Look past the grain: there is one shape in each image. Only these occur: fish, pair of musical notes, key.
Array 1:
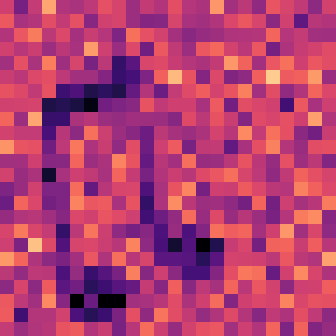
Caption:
dark pair of musical notes
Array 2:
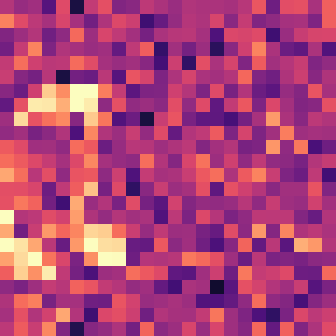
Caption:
light pair of musical notes
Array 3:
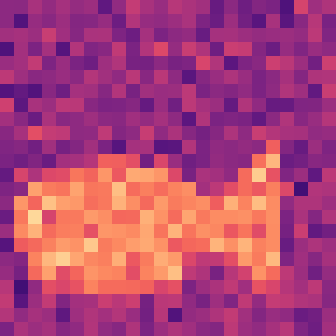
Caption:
light fish
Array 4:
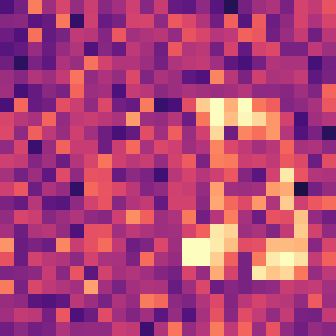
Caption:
light pair of musical notes
